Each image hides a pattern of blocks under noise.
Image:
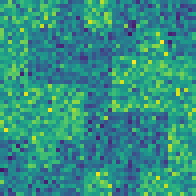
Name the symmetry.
the same after a half turn
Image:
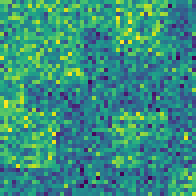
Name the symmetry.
mirrored about the diagonal from the top left
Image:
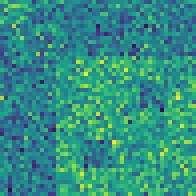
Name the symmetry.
mirrored about the diagonal from the top left
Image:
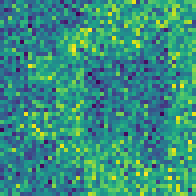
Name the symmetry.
top and bottom mirror each other
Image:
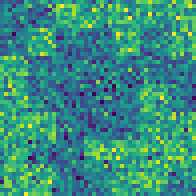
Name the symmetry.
mirrored about the diagonal from the top left
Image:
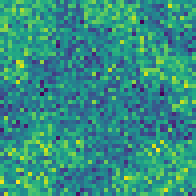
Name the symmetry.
mirrored about the diagonal from the bottom left
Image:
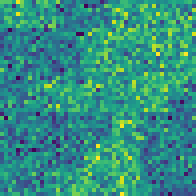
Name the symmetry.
no symmetry
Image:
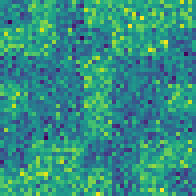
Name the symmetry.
the same after a half turn
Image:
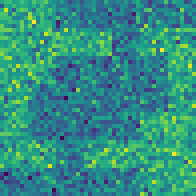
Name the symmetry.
the same after a half turn
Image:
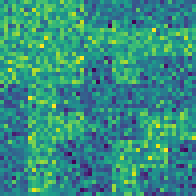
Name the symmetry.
mirrored about the diagonal from the top left
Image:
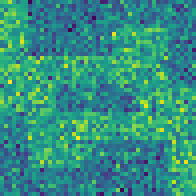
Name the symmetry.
the same after a half turn
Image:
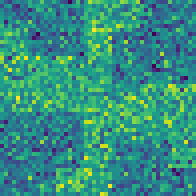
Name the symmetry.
the same after a half turn
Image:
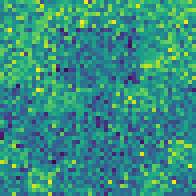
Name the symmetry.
left and right mirror each other
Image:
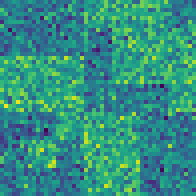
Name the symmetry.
mirrored about the diagonal from the bottom left
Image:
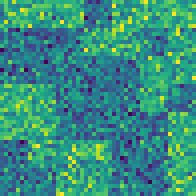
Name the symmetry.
mirrored about the diagonal from the bottom left
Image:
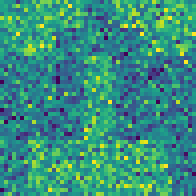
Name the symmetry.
left and right mirror each other
